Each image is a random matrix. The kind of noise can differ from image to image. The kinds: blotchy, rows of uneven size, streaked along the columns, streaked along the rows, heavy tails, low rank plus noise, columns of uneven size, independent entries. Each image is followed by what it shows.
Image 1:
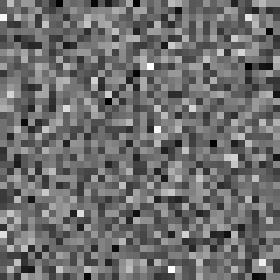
independent entries
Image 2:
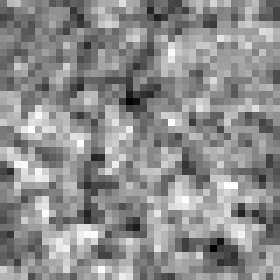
blotchy
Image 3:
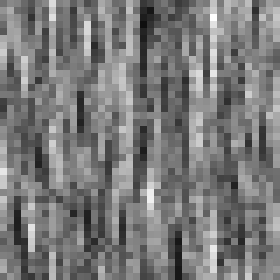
streaked along the columns
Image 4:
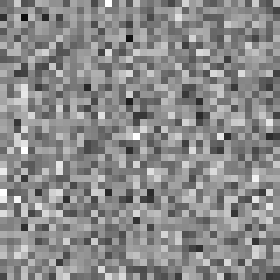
low rank plus noise
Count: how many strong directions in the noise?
five to eight
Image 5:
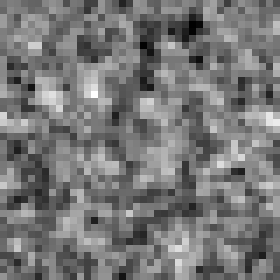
blotchy
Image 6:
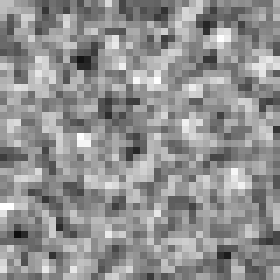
blotchy
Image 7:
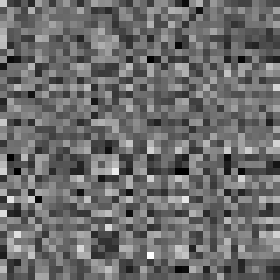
low rank plus noise
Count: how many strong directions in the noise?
one
